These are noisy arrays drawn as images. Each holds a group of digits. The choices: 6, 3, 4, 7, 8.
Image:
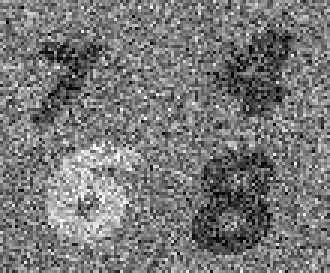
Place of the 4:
top right
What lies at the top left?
7
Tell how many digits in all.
4
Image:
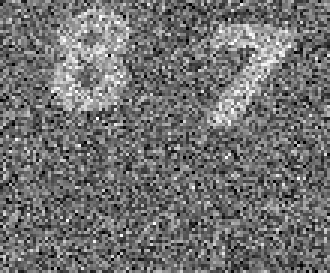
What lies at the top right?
7
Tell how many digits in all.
2
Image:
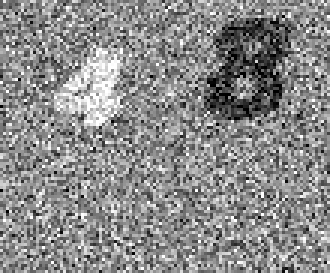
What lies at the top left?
4
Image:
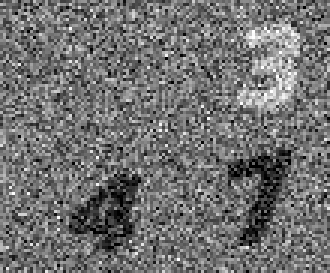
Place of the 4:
bottom left
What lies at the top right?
3
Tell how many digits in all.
3
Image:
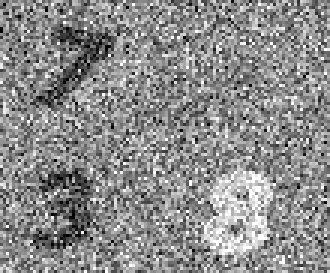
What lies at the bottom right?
8
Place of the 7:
top left
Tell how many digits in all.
3
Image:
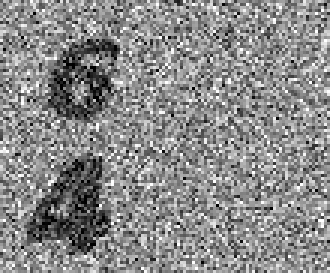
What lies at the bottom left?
4
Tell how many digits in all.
2
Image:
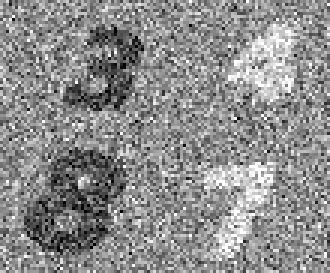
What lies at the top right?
4
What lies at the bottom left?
8
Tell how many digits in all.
4
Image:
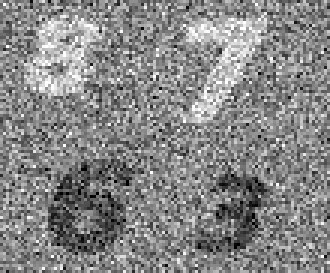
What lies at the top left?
8
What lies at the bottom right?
3
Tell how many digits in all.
4
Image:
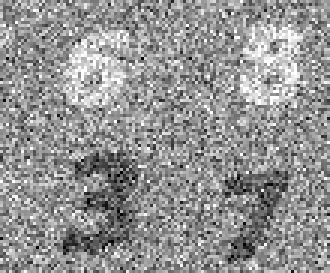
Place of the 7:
bottom right
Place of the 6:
top left
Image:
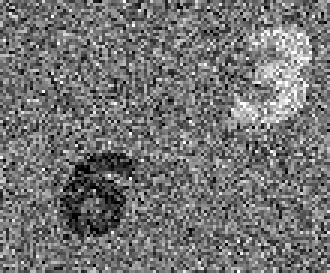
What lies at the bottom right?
nothing
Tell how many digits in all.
2
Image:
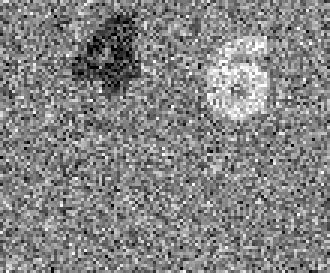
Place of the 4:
top left
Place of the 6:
top right
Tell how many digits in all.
2
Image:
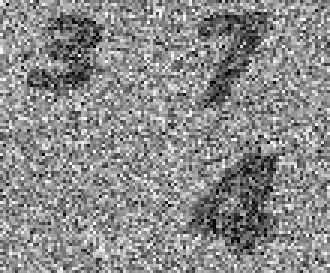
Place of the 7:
top right
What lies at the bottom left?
nothing
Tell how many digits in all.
3
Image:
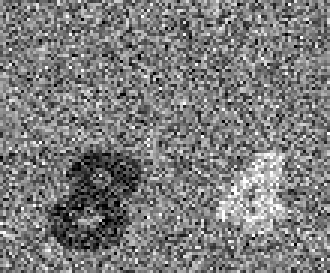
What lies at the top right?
nothing
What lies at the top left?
nothing
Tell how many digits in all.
2
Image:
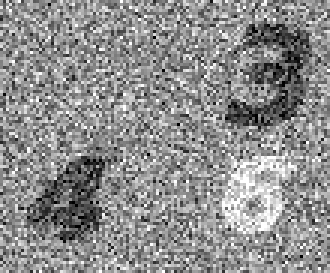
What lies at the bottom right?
6
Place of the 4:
bottom left
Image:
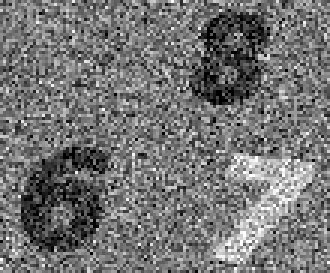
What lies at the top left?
nothing
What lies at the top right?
8
